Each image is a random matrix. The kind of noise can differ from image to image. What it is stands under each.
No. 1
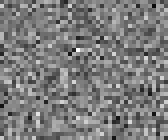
low rank plus noise
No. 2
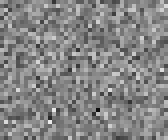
independent entries
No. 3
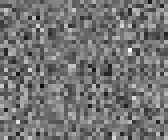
low rank plus noise
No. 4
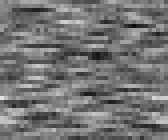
streaked along the rows
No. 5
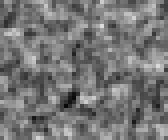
blotchy
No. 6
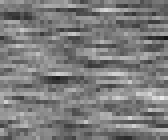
streaked along the rows
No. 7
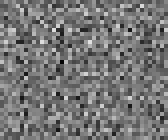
low rank plus noise
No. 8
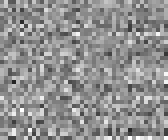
low rank plus noise
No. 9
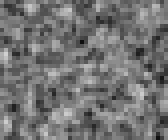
blotchy
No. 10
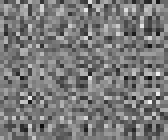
low rank plus noise
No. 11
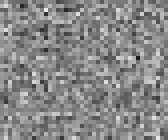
low rank plus noise
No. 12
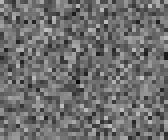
independent entries
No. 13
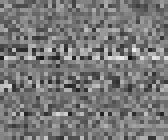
rows of uneven size
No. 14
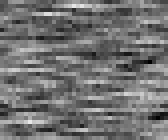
streaked along the rows
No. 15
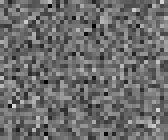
independent entries
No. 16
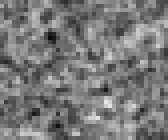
blotchy
